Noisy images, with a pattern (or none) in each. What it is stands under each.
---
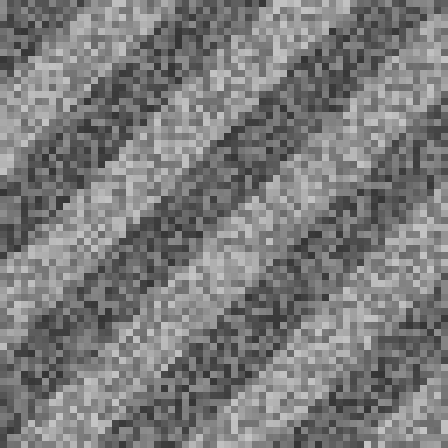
diagonal stripes
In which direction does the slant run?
bottom left to top right
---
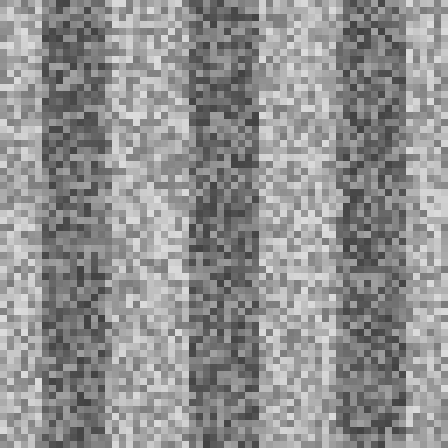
vertical stripes
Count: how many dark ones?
3
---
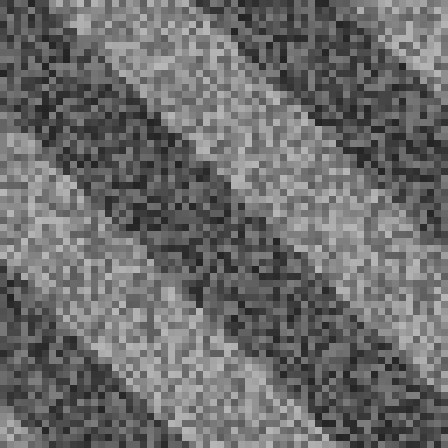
diagonal stripes
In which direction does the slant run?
top left to bottom right
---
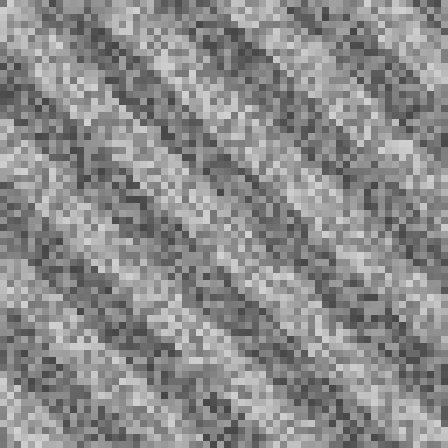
diagonal stripes
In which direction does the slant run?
top left to bottom right
